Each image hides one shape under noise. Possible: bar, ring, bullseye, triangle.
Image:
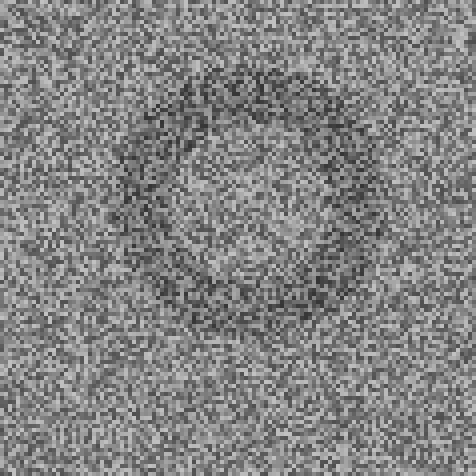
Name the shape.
ring
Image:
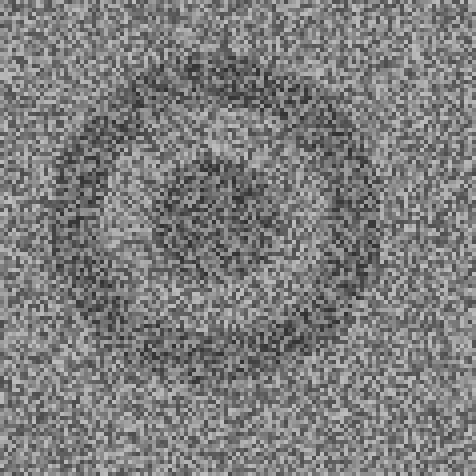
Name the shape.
bullseye
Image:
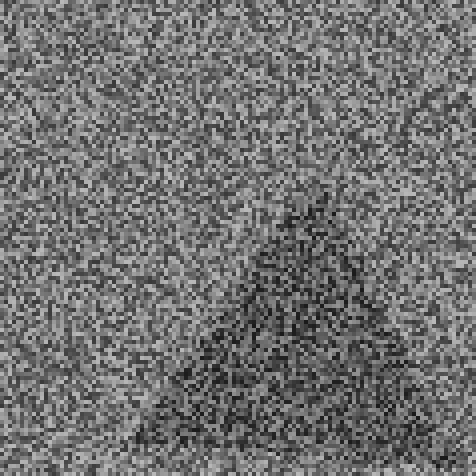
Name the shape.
triangle
